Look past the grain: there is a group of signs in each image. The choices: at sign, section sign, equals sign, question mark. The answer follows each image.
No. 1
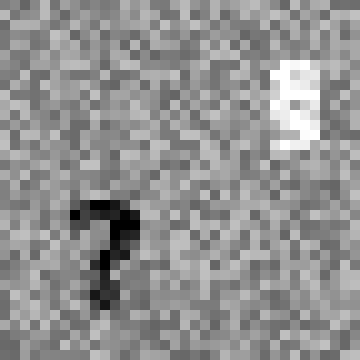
top right: light section sign; bottom left: dark question mark
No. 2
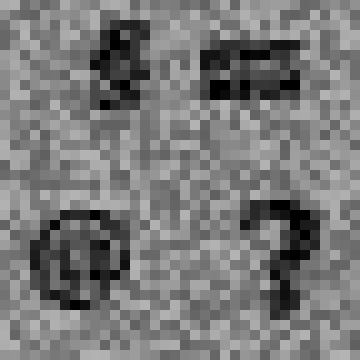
top left: dark section sign; top right: dark equals sign; bottom left: dark at sign; bottom right: dark question mark
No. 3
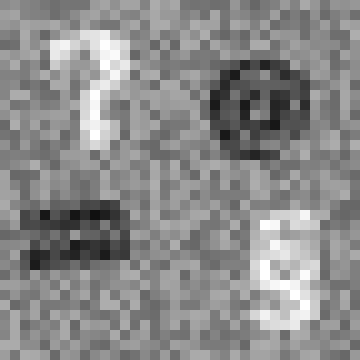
top left: light question mark; top right: dark at sign; bottom left: dark equals sign; bottom right: light section sign
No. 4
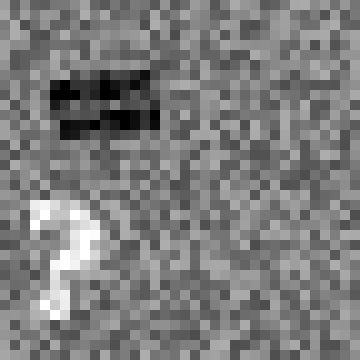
top left: dark equals sign; bottom left: light question mark
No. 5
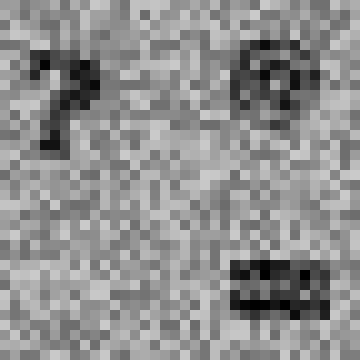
top left: dark question mark; top right: dark at sign; bottom right: dark equals sign
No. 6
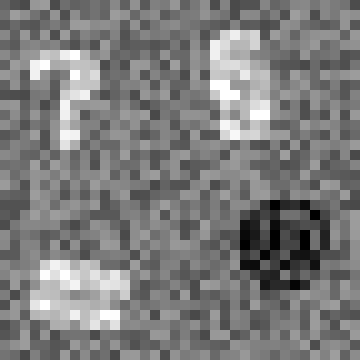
top left: light question mark; top right: light section sign; bottom left: light equals sign; bottom right: dark at sign
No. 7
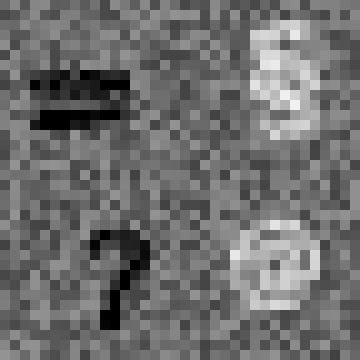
top left: dark equals sign; top right: light section sign; bottom left: dark question mark; bottom right: light at sign
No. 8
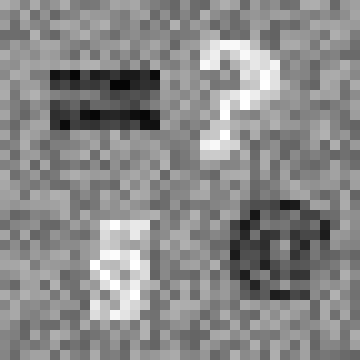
top left: dark equals sign; top right: light question mark; bottom left: light section sign; bottom right: dark at sign
